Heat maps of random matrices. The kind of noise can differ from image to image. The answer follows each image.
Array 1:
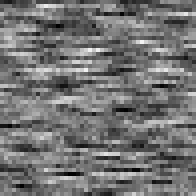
streaked along the rows
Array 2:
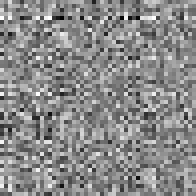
low rank plus noise
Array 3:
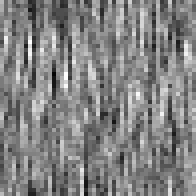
streaked along the columns
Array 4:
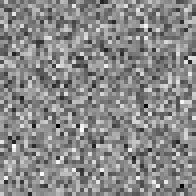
independent entries
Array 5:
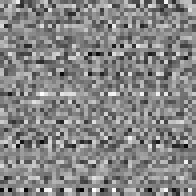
rows of uneven size
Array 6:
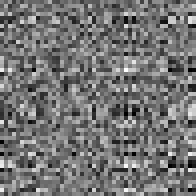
low rank plus noise
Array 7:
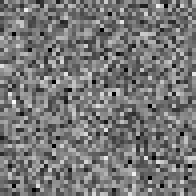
independent entries
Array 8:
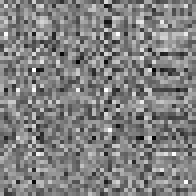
low rank plus noise
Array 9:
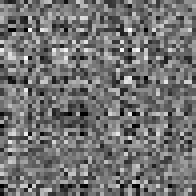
low rank plus noise
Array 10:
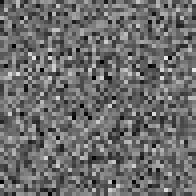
independent entries
